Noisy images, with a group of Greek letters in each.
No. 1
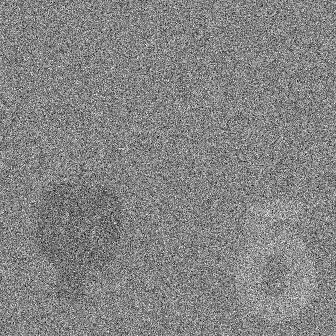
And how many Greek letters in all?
2
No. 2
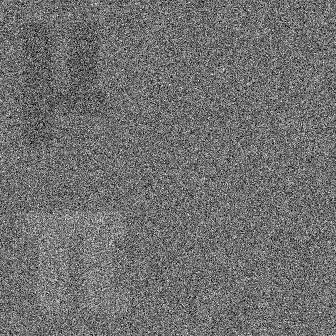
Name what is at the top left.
mu
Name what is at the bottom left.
pi
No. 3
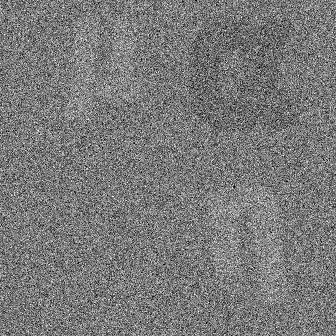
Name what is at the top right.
alpha
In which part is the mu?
top left
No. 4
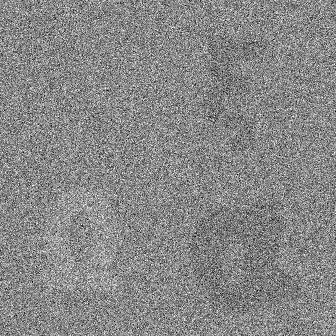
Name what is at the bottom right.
alpha
